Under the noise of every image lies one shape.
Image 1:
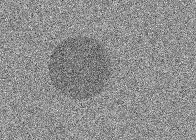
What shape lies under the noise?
disc
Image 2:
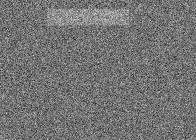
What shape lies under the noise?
bar
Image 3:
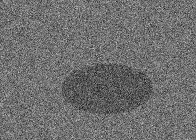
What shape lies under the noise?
ellipse
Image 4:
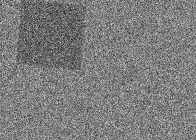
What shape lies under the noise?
square
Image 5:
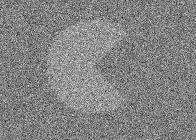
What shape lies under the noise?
disc with a wedge cut out
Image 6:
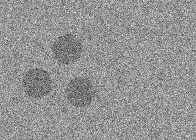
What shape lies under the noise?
three dots
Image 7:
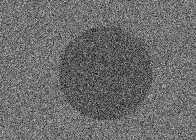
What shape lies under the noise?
disc
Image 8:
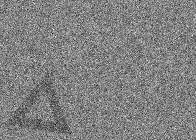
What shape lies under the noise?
triangle frame
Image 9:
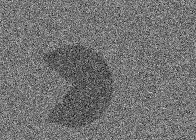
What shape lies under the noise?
disc with a wedge cut out
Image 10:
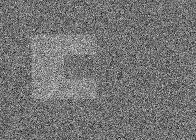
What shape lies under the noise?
square with a notch
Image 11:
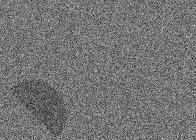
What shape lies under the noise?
half disc
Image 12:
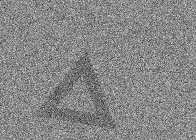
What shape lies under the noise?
triangle frame
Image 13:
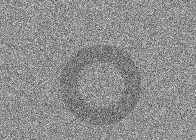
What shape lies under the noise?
ring
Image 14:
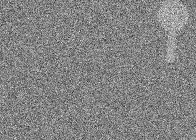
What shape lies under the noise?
lollipop
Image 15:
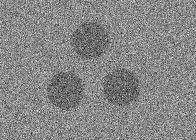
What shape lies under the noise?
three dots
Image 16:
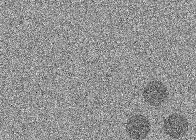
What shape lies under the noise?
three dots
